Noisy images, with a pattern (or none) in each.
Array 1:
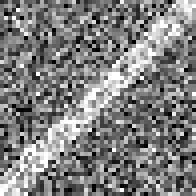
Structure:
a diagonal band
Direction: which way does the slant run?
bottom left to top right
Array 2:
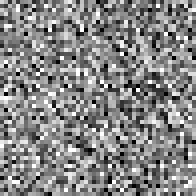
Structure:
only noise
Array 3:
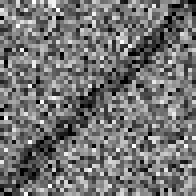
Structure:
a diagonal band
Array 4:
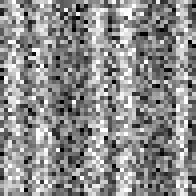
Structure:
bands of columns
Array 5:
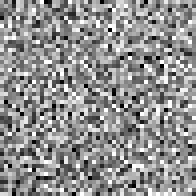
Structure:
only noise
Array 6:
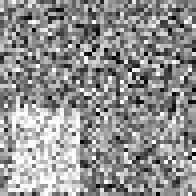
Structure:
one block
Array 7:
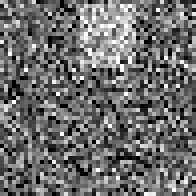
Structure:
one block
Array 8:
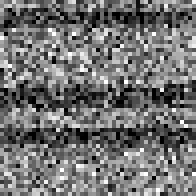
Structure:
bands of rows
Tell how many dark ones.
3
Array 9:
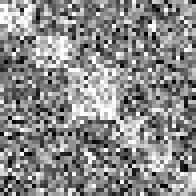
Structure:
blocks along the diagonal
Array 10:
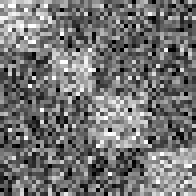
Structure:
blocks along the diagonal
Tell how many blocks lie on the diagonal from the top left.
4
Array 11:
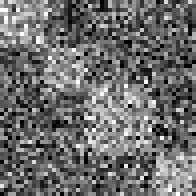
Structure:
blocks along the diagonal
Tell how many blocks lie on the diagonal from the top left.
4
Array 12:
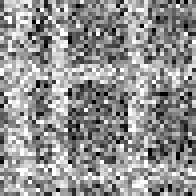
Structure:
bands of rows crossing bands of columns
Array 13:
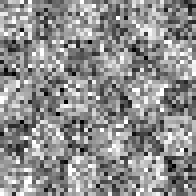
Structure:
a checkerboard
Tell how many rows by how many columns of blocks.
5 by 6
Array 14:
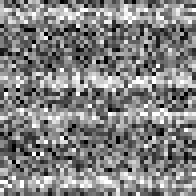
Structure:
bands of rows
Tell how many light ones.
4
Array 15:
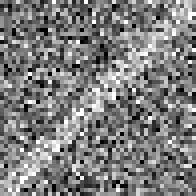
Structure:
a diagonal band
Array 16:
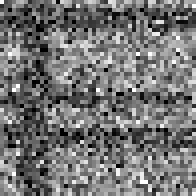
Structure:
bands of rows crossing bands of columns
